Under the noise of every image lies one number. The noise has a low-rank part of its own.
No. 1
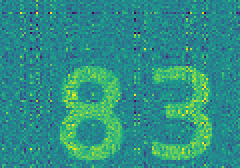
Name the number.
83
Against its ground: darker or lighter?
lighter
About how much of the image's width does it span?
two thirds
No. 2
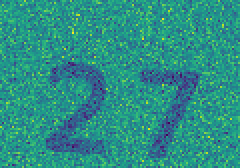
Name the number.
27
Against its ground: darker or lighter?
darker
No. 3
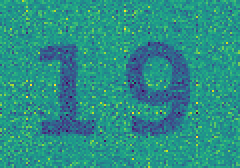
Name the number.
19
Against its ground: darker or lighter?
darker
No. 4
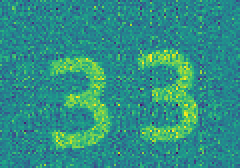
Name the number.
33
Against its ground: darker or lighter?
lighter
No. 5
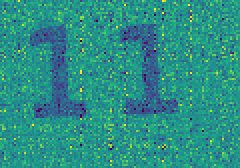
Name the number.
11
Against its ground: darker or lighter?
darker
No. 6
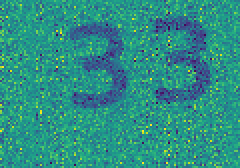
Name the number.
33
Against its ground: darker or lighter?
darker
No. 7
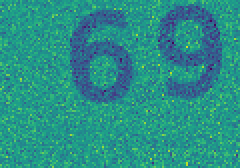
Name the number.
69
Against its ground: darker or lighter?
darker
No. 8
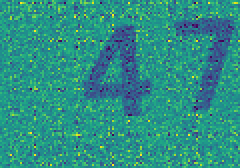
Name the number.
47
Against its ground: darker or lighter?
darker
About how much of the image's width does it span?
two thirds
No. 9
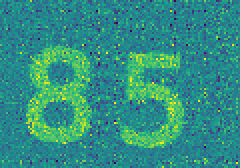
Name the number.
85
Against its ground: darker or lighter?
lighter
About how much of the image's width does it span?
two thirds
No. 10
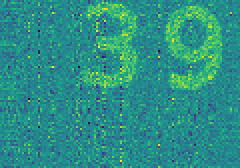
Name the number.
39
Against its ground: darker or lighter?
lighter
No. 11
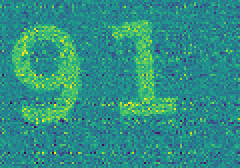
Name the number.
91
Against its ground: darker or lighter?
lighter
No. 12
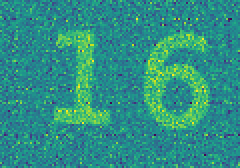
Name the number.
16
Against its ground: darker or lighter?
lighter
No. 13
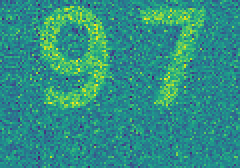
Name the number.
97
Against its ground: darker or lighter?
lighter
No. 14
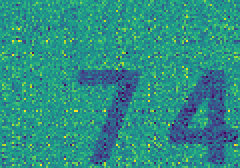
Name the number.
74
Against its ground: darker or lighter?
darker
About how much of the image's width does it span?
two thirds
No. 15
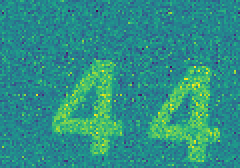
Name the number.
44
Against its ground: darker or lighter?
lighter
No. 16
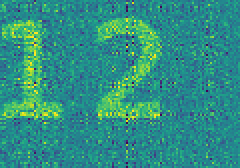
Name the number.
12
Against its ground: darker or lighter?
lighter
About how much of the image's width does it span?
two thirds
